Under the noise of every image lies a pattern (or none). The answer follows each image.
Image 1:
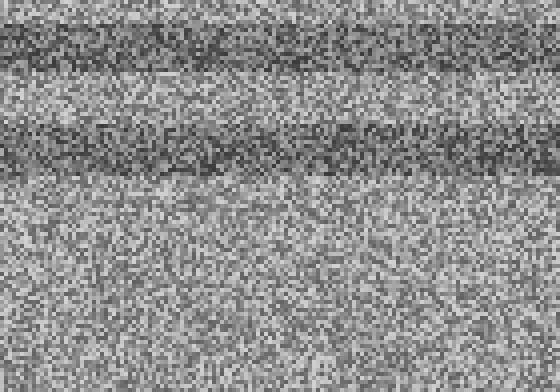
bands of rows
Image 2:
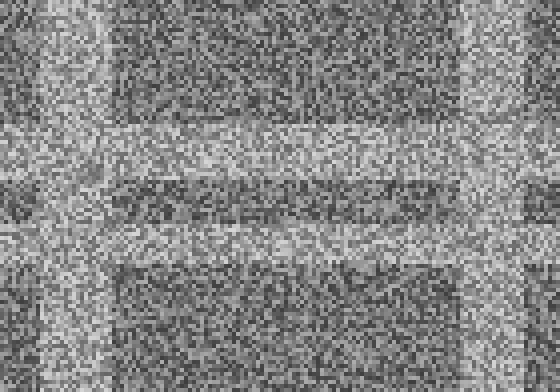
bands of rows crossing bands of columns
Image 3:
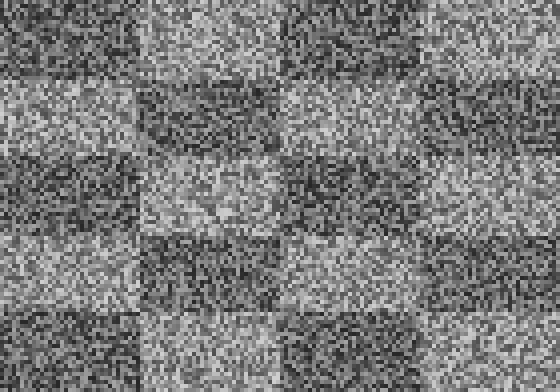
a checkerboard
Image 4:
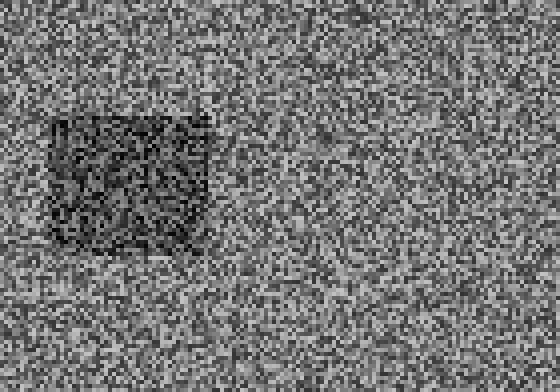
one block
